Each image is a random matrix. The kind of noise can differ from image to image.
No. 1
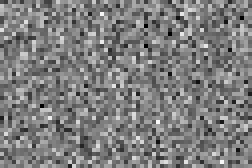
independent entries
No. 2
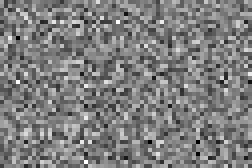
low rank plus noise
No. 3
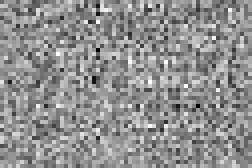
low rank plus noise
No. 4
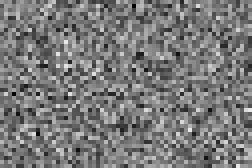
low rank plus noise
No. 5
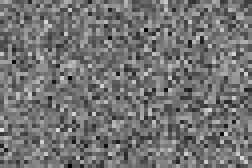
independent entries
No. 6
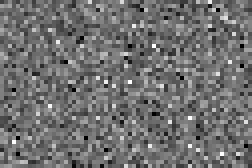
heavy tails
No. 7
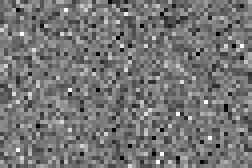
heavy tails
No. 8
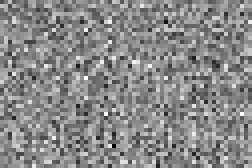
low rank plus noise
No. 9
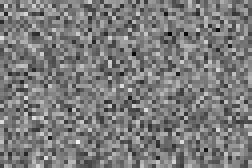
low rank plus noise
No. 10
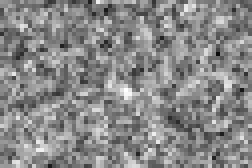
blotchy
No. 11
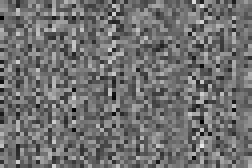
columns of uneven size
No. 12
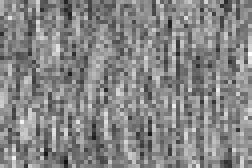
streaked along the columns
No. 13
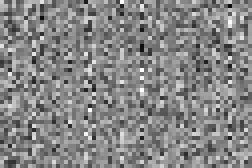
columns of uneven size
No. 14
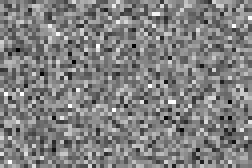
independent entries
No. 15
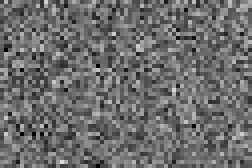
low rank plus noise
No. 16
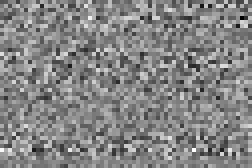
rows of uneven size
